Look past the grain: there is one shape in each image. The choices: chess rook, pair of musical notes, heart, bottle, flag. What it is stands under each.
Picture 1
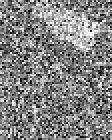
light bottle
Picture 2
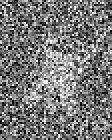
light chess rook
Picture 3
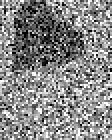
dark heart
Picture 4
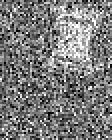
light chess rook
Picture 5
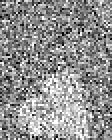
light heart
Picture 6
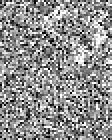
light pair of musical notes
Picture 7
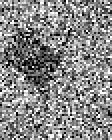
dark flag
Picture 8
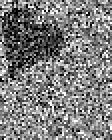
dark heart
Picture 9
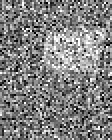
light flag
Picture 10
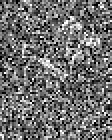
light pair of musical notes
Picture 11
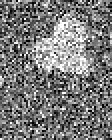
light heart
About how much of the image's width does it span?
half
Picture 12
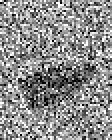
dark bottle
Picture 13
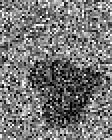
dark heart
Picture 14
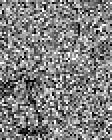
dark pair of musical notes, bottom left
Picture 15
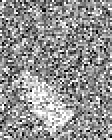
light bottle
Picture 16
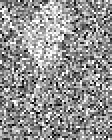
light flag
